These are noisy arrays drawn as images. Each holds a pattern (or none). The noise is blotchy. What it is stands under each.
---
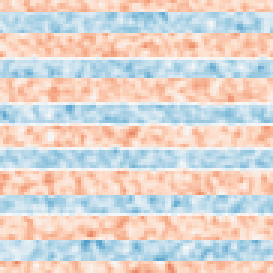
horizontal stripes
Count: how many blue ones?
6
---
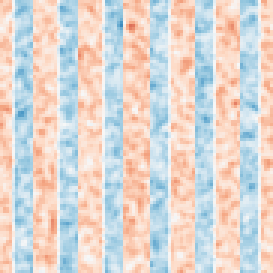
vertical stripes
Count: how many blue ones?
6
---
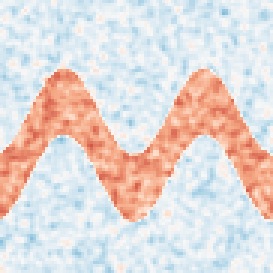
a wavy band
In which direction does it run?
left to right
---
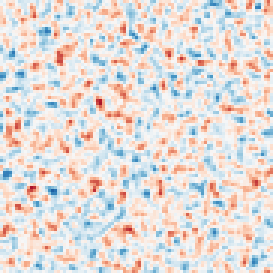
only noise
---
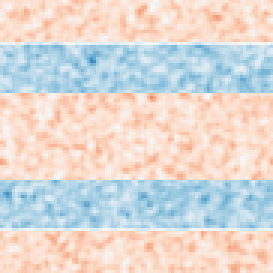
horizontal stripes
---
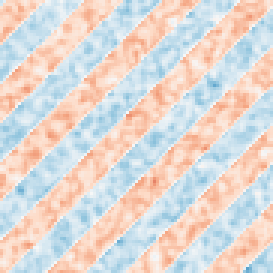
diagonal stripes
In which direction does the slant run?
bottom left to top right
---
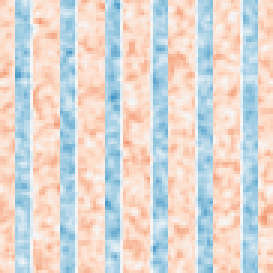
vertical stripes
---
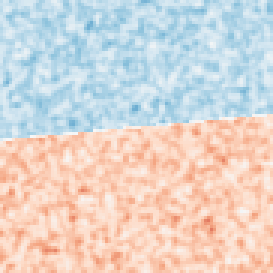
a sharp edge
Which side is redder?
bottom
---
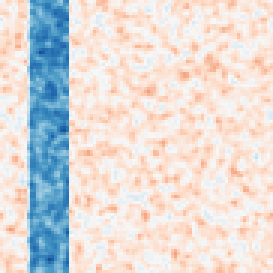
one vertical stripe
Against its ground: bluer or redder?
bluer
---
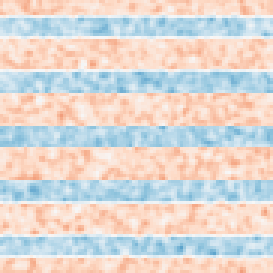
horizontal stripes
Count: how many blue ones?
5
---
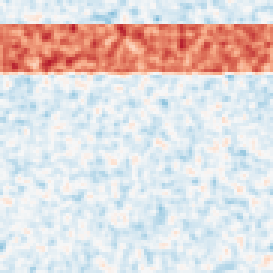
one horizontal stripe
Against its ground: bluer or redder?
redder
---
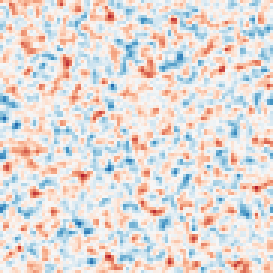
only noise
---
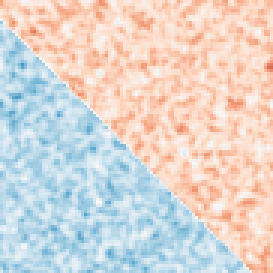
a sharp edge
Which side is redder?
top right
